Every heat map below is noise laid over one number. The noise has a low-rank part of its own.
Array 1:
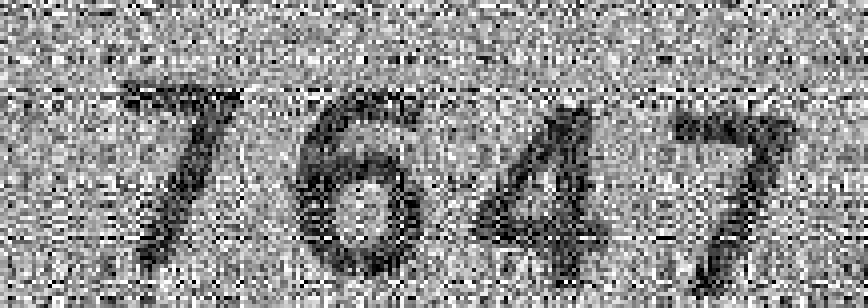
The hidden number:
7647
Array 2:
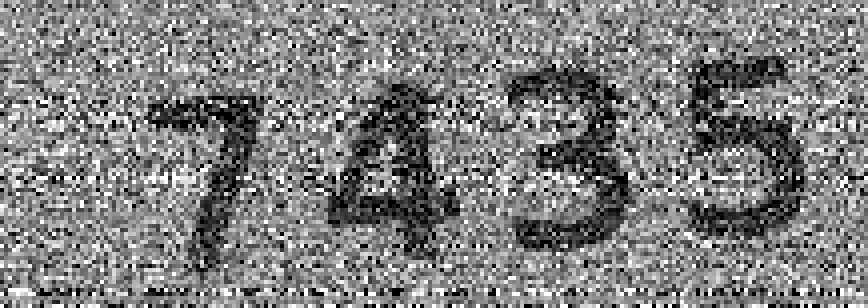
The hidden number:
7435
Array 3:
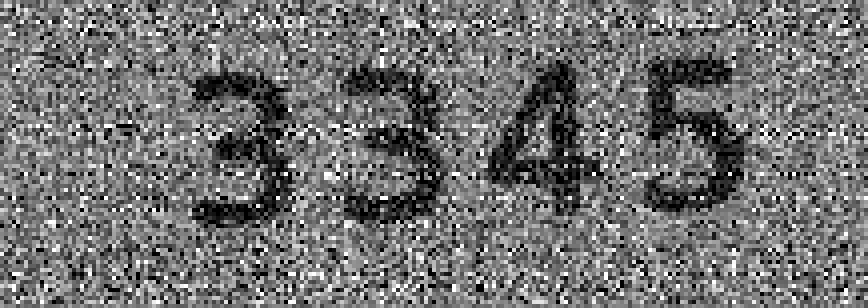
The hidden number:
3345
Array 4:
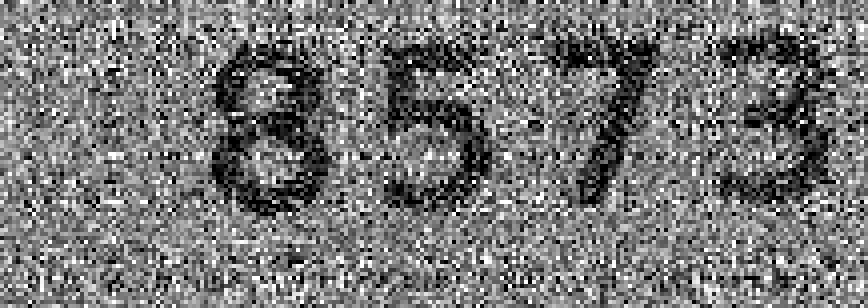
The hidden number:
8573
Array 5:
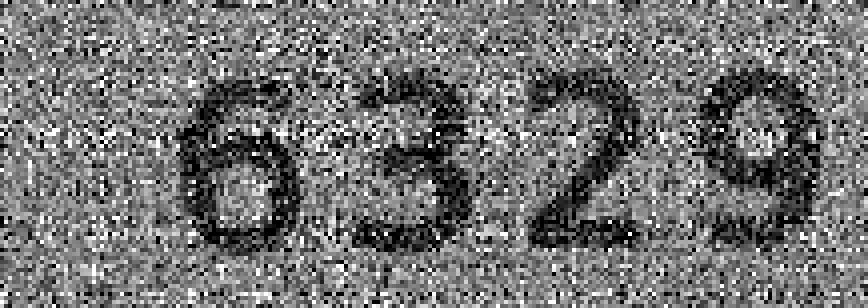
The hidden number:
6329
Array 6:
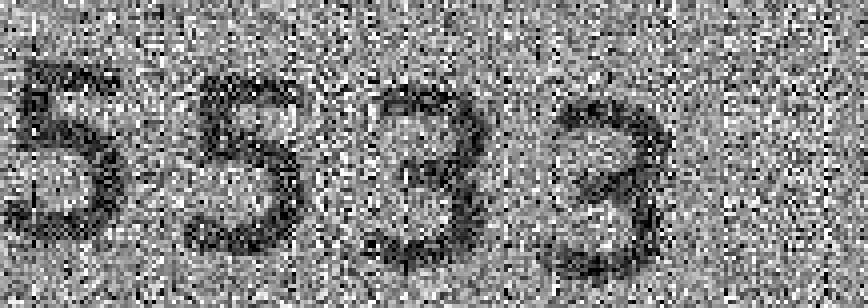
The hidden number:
5533
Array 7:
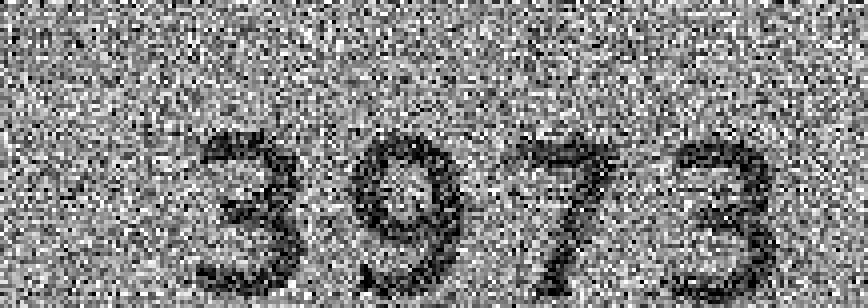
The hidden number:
3973
